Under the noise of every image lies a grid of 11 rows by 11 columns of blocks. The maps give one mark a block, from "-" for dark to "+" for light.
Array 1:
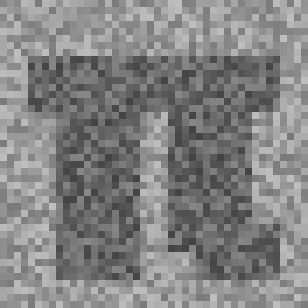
+ + + + + + + + + + +
+ + + + + + + + + + +
+ - - - - - - - - - +
+ - - - - - - - - - +
+ + - - - + - - - + +
+ + - - - + - - - + +
+ + - - - + - - - + +
+ + - - - + - - - + +
+ + - - - + - - - - +
+ + - - - + + - - - +
+ + + + + + + + + + +
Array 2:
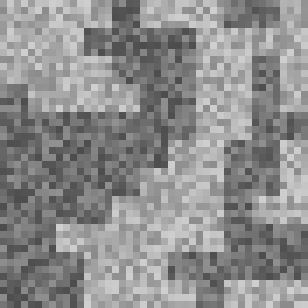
+ + + + - + + + - - +
+ + + - - - - + + + +
+ + + + - - - + + - +
- + + + + - - + + - +
- - - - - - - + + - -
- - - - - - + + - - +
- - - - - + + + - - +
- - - - + + + + - + +
- - + + + + + + - - -
- - - + + + - - - - -
- - - + + + + - + + +
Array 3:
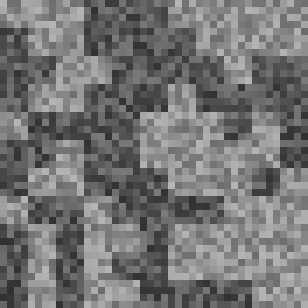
+ + + - - - + + + + +
- + + - - - - + + + +
- - + + - - - - + - -
- + + - - - + - - - -
+ - - - - + + + - + -
- - + - - + + + + + -
- + + - - - + + + - +
+ - - + - - - - + + +
- + - + + - + + + + +
- + - + - - + + + + +
- + - + + - - - - + +
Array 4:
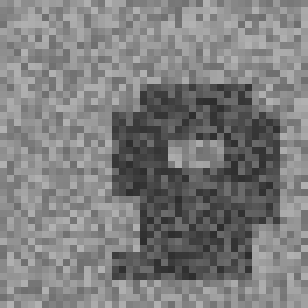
+ + + + + + + + + + +
+ + + + + + + + + + +
+ + + + + + + + + + +
+ + + + + - - - - + +
+ + + + - - - - - - +
+ + + + - - + + - - +
+ + + + - - - - - - +
+ + + + + - - - - - +
+ + + + + - - - - + +
+ + + + - - - - - + +
+ + + + + + + + + + +
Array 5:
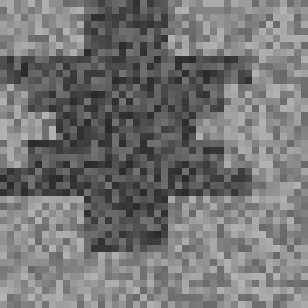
+ + + - - - + + + + +
+ + + - - - + + + + +
- - - - - - - - - + +
+ - - - - - - - + + +
+ + - - - - - + + + +
+ - - - - - - - + + +
- - - - - - - - - + +
+ + + - - - + + + + +
+ + + - - - + + + + +
+ + + + + + + + + + +
+ + + + + + + + + + +
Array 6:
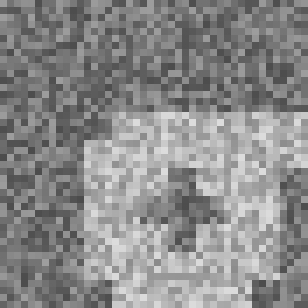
- - - - - - - - - - -
- - - - - - - - - - -
- - - - - - - - - - -
- - - - - - - - - - -
- - - - + + + + + + +
- - - + + + + + + + +
- - - + + + - + + + -
- - - + + - - - + + -
- - - + + + - + + + -
- - - + + + + + + + -
- - - - + + + + + - -
